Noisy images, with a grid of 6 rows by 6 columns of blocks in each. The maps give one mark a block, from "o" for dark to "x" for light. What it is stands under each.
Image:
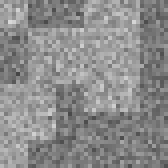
xooxxo
oxxxxo
oxxxxo
xxoxxo
xxoooo
xooooo
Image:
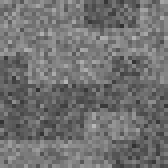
xxxoox
xxxxxx
oxxxox
oooooo
oooxxo
xxxxoo
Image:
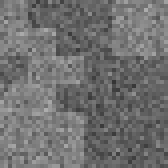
xoooxx
xxooxx
oxxooo
xxoooo
xxxooo
xxxooo
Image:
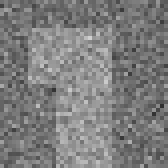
oooooo
oxxxoo
oxxxoo
ooxxoo
ooxxoo
ooxxoo
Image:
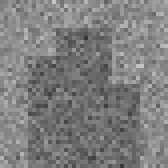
xxxxxx
xxooxx
xoooxx
xoooox
xoooox
xoooox
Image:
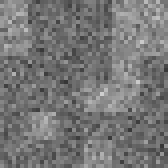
xoooxx
xoooxx
ooooxo
oooxxo
oxoooo
oooxoo
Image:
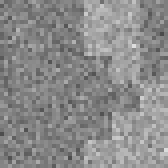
oooxxo
oooxxo
ooooxo
ooooox
ooooxx
oooxxx
